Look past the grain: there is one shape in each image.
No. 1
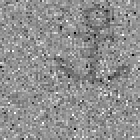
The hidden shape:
anchor
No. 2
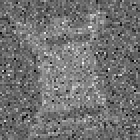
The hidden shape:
chess rook
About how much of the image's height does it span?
nearly all
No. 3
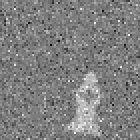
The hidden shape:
chess bishop
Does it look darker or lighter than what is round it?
lighter
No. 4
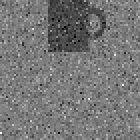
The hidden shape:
cup
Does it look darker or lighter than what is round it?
darker
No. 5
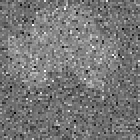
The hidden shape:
car
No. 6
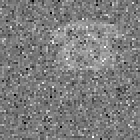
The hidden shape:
telephone
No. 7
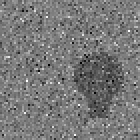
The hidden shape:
light bulb
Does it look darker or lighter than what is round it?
darker
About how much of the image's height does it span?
half
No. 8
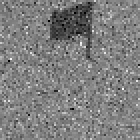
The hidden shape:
flag
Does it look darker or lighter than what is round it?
darker
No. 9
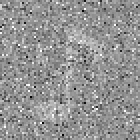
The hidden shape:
musical note
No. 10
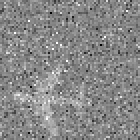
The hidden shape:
airplane
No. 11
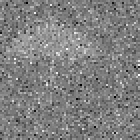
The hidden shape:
umbrella
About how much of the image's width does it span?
two thirds
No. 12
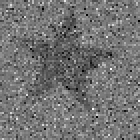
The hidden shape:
star
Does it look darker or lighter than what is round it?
darker
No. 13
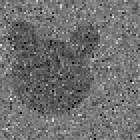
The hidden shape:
bear's head
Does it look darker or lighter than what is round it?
darker
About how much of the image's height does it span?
two thirds
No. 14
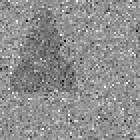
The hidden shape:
chess pawn
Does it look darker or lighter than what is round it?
darker
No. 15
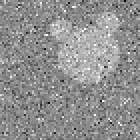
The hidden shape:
bear's head
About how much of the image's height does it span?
half
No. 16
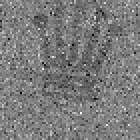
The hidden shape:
chess queen
